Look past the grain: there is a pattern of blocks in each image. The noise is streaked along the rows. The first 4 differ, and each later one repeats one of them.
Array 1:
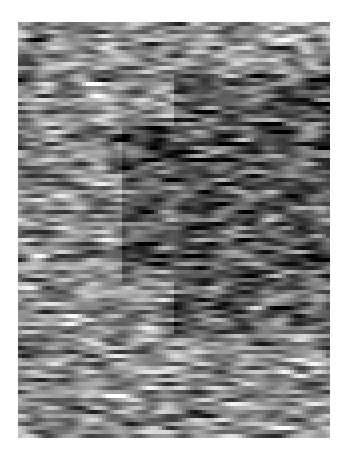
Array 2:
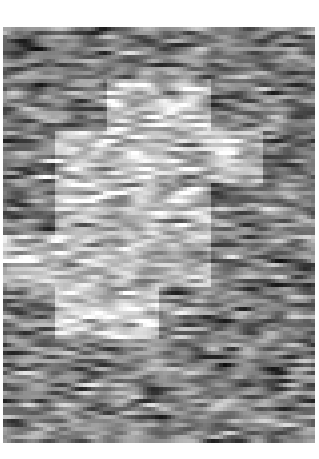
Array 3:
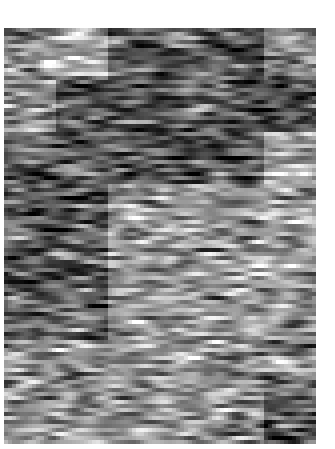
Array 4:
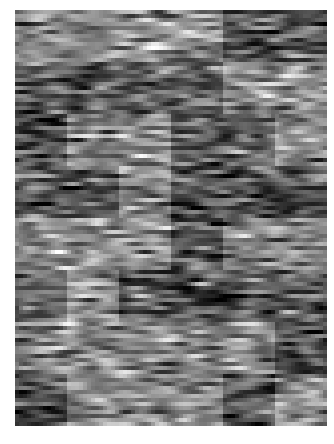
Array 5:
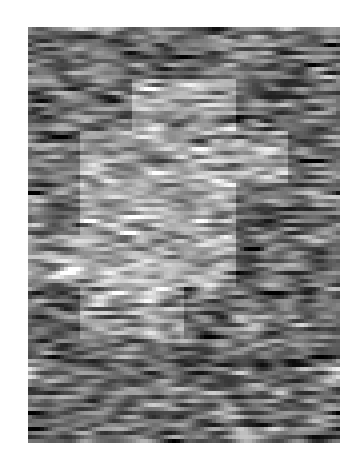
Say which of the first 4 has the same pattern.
2
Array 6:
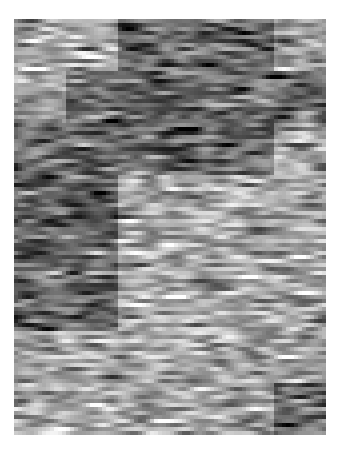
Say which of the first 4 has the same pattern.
3
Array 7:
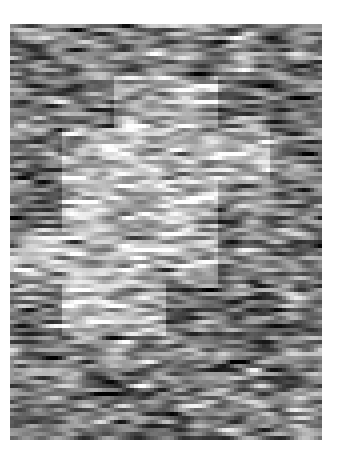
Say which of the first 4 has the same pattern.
2
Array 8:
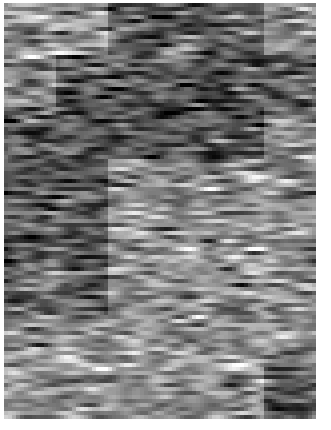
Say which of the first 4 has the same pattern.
3
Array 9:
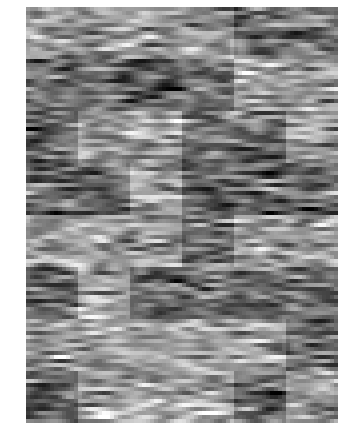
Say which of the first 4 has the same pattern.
4
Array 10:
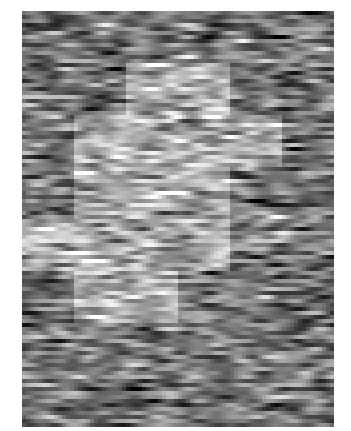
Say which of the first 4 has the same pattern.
2
